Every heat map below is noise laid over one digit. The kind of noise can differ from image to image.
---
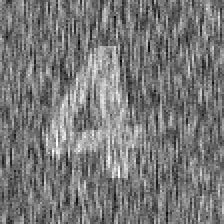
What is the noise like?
streaked along the columns
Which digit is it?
4
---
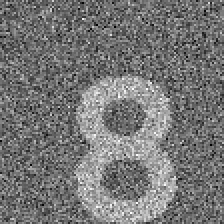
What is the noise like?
independent entries
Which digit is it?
8
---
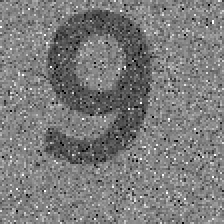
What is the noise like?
heavy tails
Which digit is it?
9
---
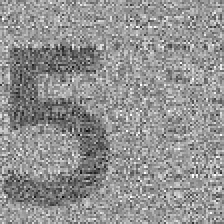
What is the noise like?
low rank plus noise
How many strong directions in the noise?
three or four
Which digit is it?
5
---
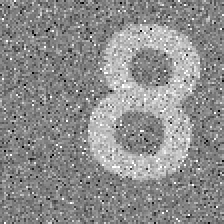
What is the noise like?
heavy tails
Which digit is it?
8
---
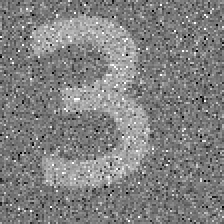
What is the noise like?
heavy tails
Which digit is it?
3
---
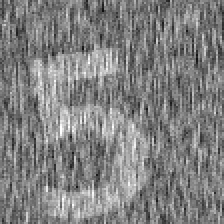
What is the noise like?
streaked along the columns
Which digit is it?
5
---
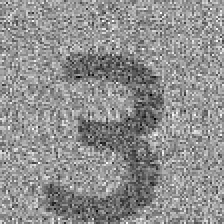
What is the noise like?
low rank plus noise
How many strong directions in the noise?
two
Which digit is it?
3
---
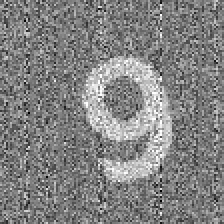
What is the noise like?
columns of uneven size
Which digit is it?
9
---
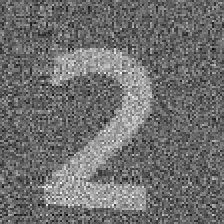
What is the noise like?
low rank plus noise
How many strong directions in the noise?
two
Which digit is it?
2
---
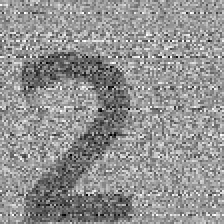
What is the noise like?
rows of uneven size
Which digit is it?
2
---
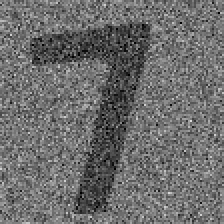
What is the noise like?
independent entries
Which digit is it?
7
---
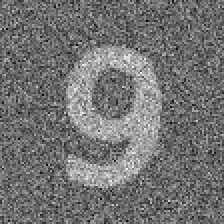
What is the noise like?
independent entries
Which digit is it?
9
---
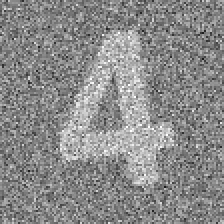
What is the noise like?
independent entries
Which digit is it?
4
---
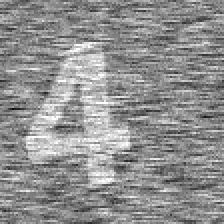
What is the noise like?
streaked along the rows
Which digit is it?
4
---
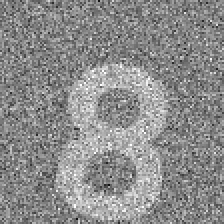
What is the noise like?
independent entries
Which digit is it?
8
